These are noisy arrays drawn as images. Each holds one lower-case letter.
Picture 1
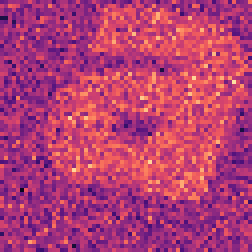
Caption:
light a
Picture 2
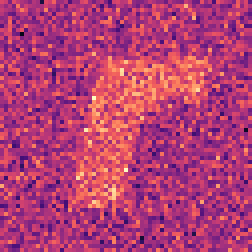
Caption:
light r
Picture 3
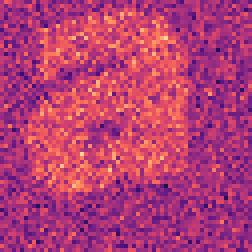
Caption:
light a
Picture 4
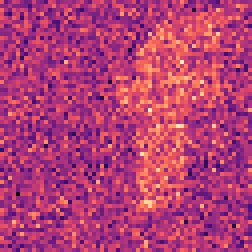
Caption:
light f
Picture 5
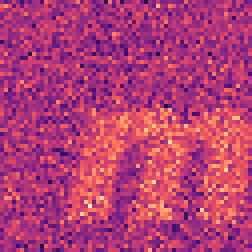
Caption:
light m
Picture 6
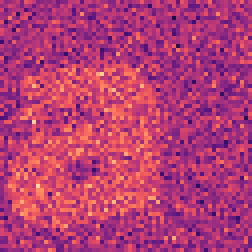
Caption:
light a
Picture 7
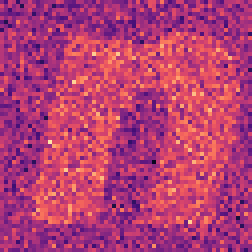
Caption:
light n
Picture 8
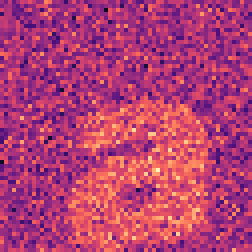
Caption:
light a
